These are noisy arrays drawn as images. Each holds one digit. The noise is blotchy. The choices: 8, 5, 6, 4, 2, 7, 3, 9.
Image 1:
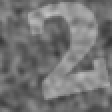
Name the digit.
2
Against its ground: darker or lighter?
lighter
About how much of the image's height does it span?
nearly all
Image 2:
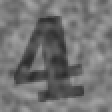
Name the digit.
4
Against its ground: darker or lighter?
darker
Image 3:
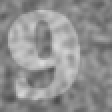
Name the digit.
9
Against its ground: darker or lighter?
lighter
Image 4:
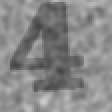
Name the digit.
4
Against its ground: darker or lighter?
darker
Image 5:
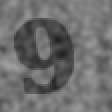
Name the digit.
9
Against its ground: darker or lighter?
darker
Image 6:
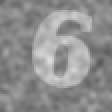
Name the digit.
6
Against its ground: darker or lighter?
lighter
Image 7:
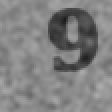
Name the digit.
9
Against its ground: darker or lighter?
darker
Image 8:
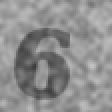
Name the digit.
6
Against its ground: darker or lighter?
darker
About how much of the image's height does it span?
two thirds
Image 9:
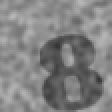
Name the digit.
8
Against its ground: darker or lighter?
darker
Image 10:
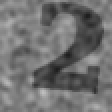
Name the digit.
2
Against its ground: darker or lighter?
darker
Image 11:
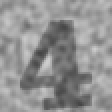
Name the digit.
4
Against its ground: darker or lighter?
darker
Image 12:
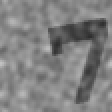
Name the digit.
7
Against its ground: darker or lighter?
darker
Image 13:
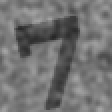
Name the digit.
7
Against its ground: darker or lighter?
darker
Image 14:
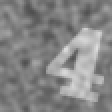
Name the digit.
4
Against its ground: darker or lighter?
lighter
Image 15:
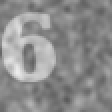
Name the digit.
6
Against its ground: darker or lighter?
lighter
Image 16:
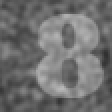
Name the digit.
8
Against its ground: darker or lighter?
lighter
